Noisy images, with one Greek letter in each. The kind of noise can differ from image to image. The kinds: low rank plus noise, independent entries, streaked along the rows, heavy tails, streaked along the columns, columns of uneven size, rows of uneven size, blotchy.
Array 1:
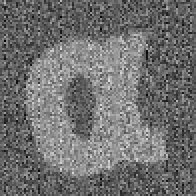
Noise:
columns of uneven size
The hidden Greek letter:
alpha
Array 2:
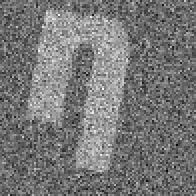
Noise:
independent entries
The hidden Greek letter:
eta
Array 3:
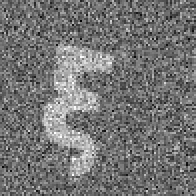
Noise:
low rank plus noise
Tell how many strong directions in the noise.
five to eight
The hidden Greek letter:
xi
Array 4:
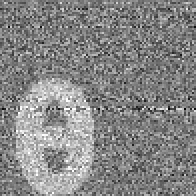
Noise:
rows of uneven size
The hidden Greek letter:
theta
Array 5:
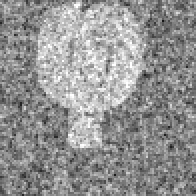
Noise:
blotchy
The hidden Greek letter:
phi
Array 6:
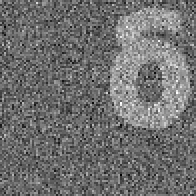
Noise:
low rank plus noise
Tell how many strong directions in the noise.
two
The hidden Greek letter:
delta
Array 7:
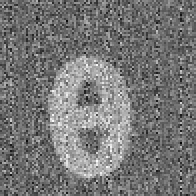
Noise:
columns of uneven size
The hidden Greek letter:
theta
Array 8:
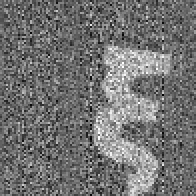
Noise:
columns of uneven size
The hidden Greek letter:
xi
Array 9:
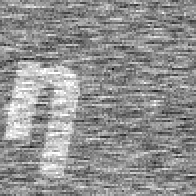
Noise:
streaked along the rows
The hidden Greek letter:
eta
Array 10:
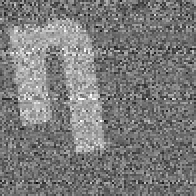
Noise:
rows of uneven size
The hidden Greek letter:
eta
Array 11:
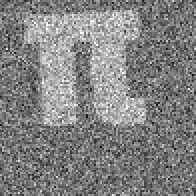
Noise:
independent entries
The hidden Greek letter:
pi
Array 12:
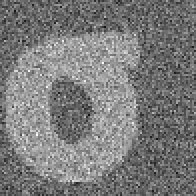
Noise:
independent entries
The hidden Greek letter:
sigma
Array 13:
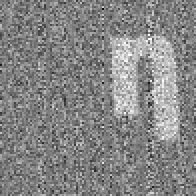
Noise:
columns of uneven size
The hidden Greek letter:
eta
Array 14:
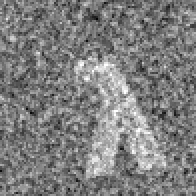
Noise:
blotchy
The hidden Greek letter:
lambda
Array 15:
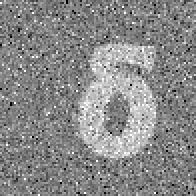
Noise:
heavy tails
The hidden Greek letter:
delta
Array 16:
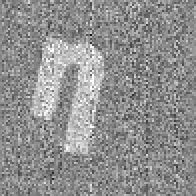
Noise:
columns of uneven size
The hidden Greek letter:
eta
